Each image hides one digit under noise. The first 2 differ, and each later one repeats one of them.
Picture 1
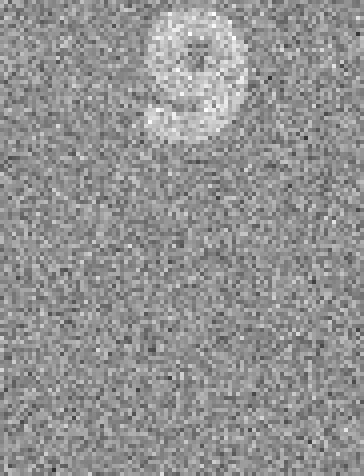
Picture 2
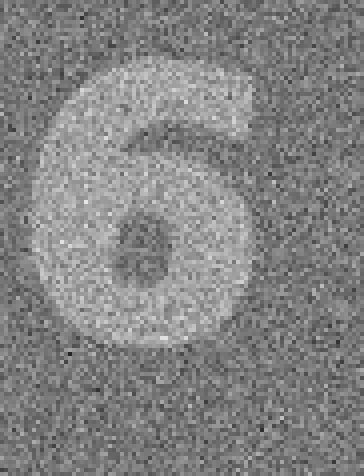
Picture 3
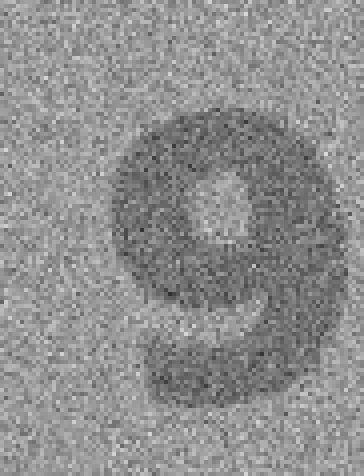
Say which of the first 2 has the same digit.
1
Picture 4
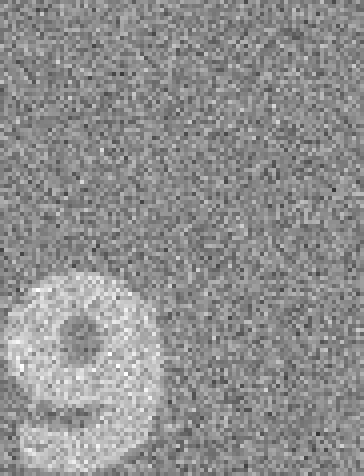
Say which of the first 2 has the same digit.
1
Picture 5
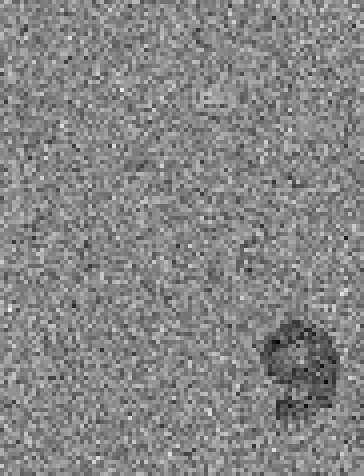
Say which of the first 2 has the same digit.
1
